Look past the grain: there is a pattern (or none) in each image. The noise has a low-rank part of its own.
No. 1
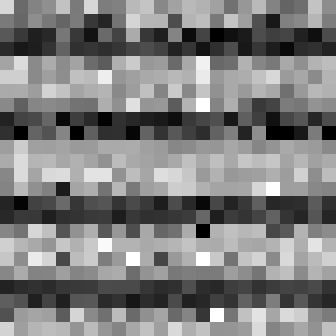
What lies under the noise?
horizontal stripes
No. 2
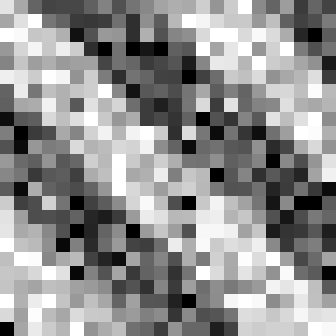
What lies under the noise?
diagonal stripes
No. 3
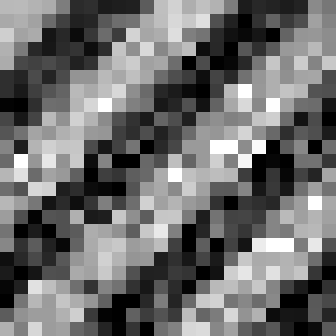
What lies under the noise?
diagonal stripes
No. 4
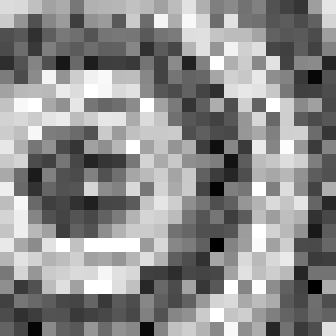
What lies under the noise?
rings round one point
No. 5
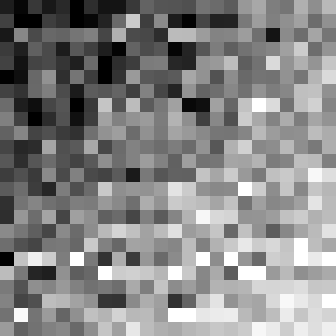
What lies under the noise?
a smooth slope
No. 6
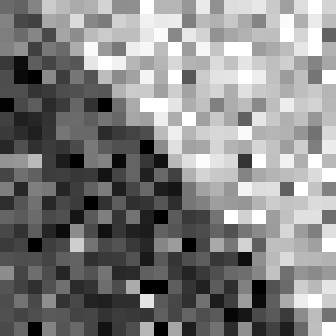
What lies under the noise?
a sharp edge
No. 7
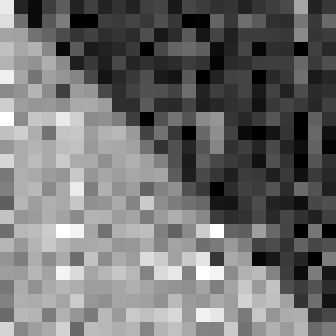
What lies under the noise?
a sharp edge
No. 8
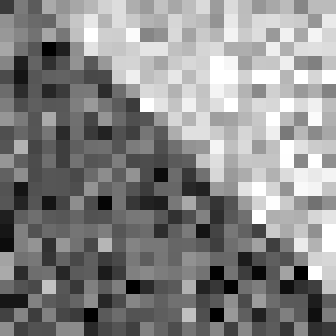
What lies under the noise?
a sharp edge
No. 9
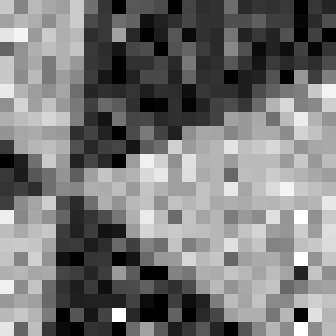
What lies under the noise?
spokes from one point
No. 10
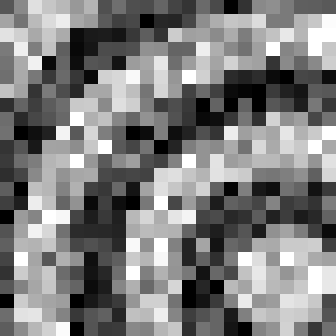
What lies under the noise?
rings round one point
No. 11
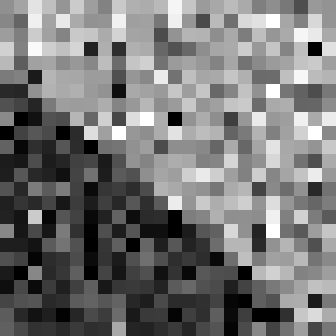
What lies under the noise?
a sharp edge
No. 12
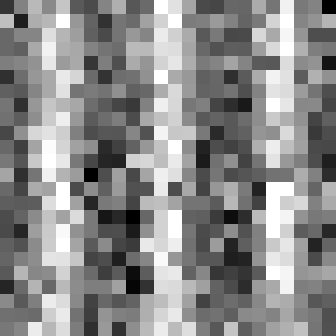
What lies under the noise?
vertical stripes
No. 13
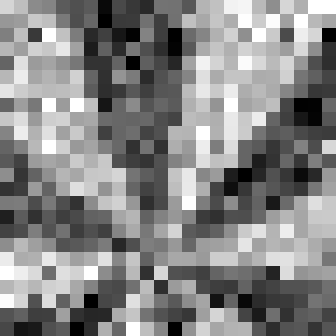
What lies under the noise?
spokes from one point
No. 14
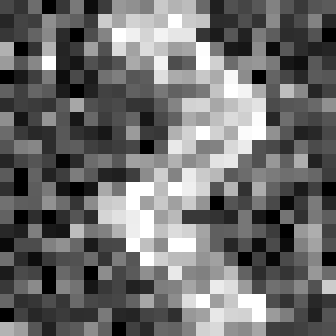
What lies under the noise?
a wavy band
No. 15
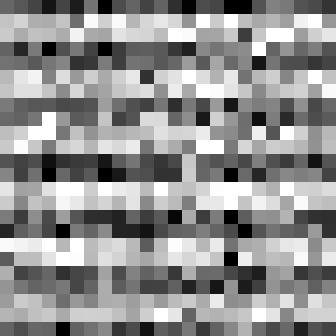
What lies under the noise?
horizontal stripes
